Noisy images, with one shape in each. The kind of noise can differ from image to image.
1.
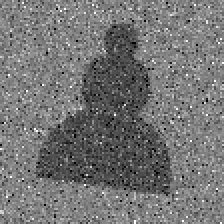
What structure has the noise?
heavy tails
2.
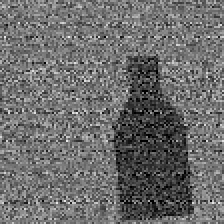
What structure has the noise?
rows of uneven size
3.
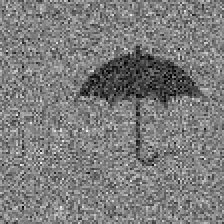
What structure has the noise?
low rank plus noise
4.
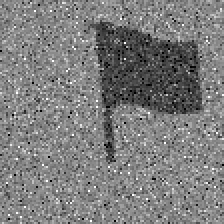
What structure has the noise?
heavy tails
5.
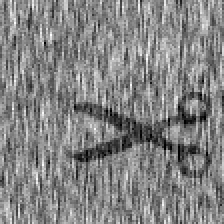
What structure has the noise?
streaked along the columns
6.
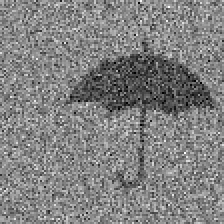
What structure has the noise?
independent entries
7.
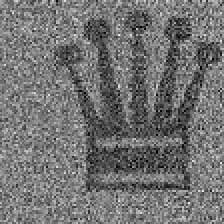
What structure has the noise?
low rank plus noise
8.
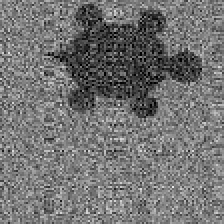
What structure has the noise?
low rank plus noise
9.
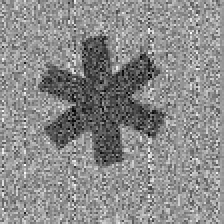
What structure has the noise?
columns of uneven size
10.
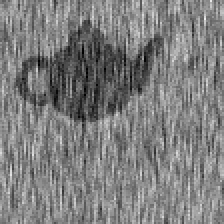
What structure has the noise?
streaked along the columns
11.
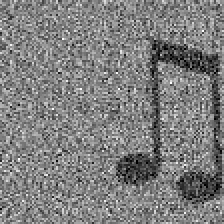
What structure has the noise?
low rank plus noise
